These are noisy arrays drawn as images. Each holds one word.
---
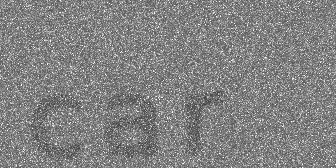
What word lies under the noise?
car
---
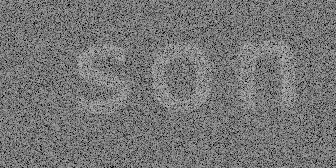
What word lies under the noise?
son
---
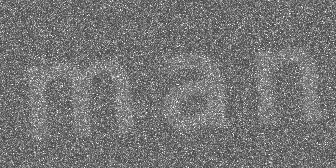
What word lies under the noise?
man
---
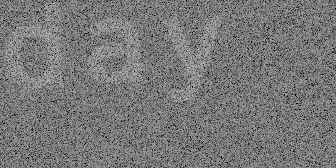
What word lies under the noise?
day
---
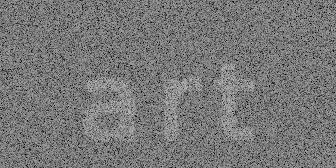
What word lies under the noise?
art
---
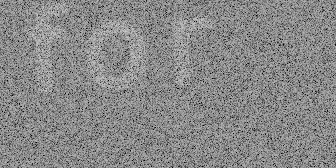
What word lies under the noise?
for
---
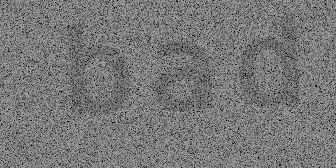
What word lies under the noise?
bad
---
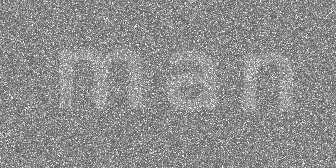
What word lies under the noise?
man
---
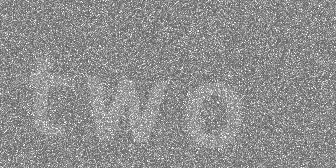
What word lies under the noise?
two
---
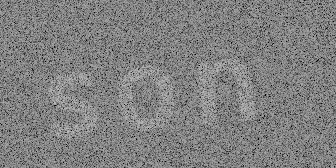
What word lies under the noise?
son
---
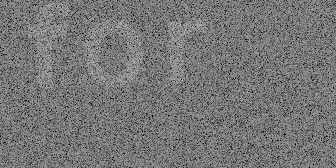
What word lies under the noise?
for
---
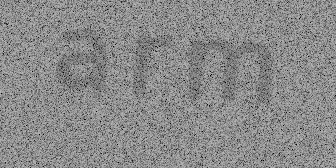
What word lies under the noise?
arm
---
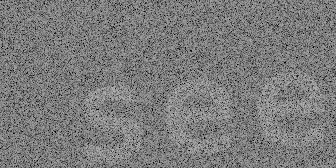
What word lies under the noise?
see
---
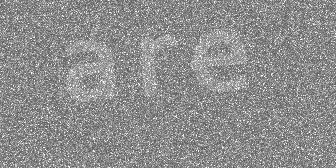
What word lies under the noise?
are
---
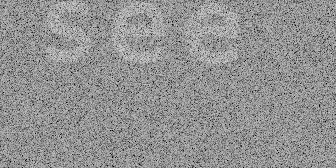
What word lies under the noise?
see
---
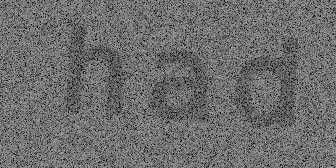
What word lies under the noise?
had
